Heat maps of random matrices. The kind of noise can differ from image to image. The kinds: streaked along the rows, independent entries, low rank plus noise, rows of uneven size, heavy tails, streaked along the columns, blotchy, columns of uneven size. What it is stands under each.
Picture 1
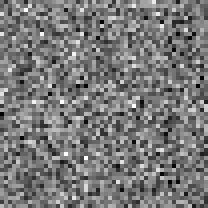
independent entries
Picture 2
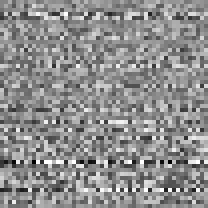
rows of uneven size
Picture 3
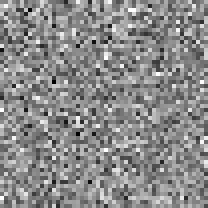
low rank plus noise
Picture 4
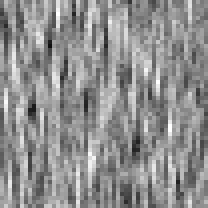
streaked along the columns
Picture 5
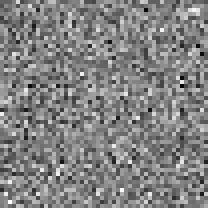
low rank plus noise
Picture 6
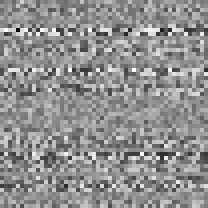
rows of uneven size
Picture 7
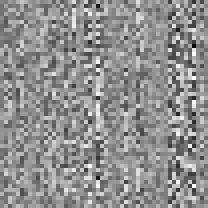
columns of uneven size
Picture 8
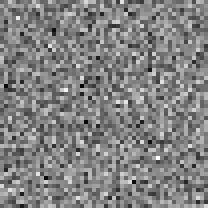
independent entries
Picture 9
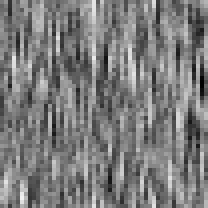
streaked along the columns
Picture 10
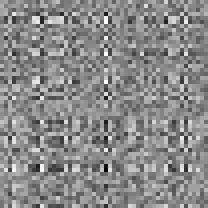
low rank plus noise
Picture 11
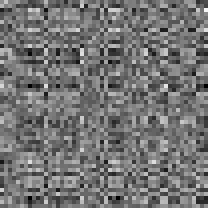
low rank plus noise
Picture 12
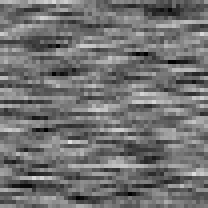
streaked along the rows
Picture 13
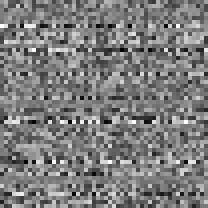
rows of uneven size
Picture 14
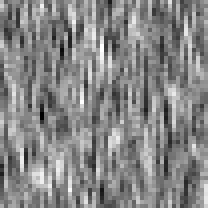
streaked along the columns
